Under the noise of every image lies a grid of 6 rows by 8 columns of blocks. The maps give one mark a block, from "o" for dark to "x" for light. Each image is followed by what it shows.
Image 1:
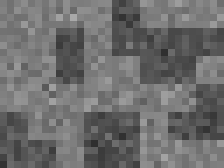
xxxxoxxx
xxoxoooo
xxoxxoox
xxxxxxxo
oxxooxoo
ooxooxxx
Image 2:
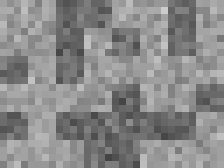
xxooxxox
xxoxoxox
oxoxxxxx
xxxxoxxo
oxooooox
xxxooxxx
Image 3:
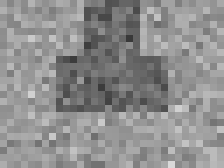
xxxooxxx
xxxooxxx
xxooooxx
xxooooxx
xxxxxxxx
xxxxxxxx
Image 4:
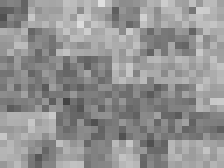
oxxxoxxx
xoxxxoox
ooooxxxx
ooooooox
xxoooooo
xoxoxoxx
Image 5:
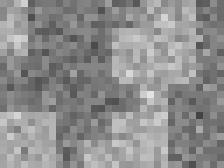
xooooxxo
xoooxxxo
ooooxxxo
oooooxoo
xxooxxoo
xxoxxxoo
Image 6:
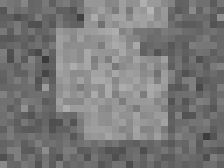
oooxxxoo
ooxxxooo
ooxxxxoo
ooxxxxoo
oooxxxoo
oooooooo
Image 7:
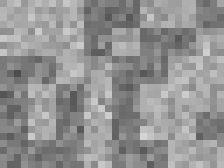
xxxooxxo
xxxoxoox
ooxxooxx
oxoxoxxx
oxoxoxxo
oooxooxx
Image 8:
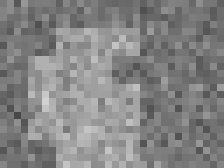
oooooooo
ooxxxooo
oxxxoooo
oxxxxooo
oxxxxooo
ooxxxooo
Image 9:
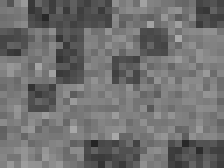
xoooxxxo
oxoxxoxx
xxoxoxxx
xoxxxxxx
xxxxxxxx
xxxooxoo
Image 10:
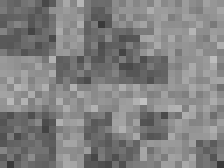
ooxoxxxx
ooxooxxx
xxooooxx
xxxxxxxx
ooxoxoxx
ooxooxxo
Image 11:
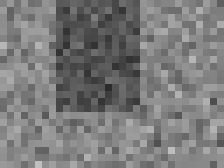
xxoooxxx
xxoooxxx
xxoooxxx
xxoooxxx
xxxxxxxx
xxxxxxxx
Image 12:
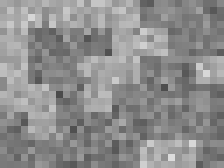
xxxxxooo
xoooxxoo
xooxxoox
xxoxoooo
oxoooooo
oooooxxo
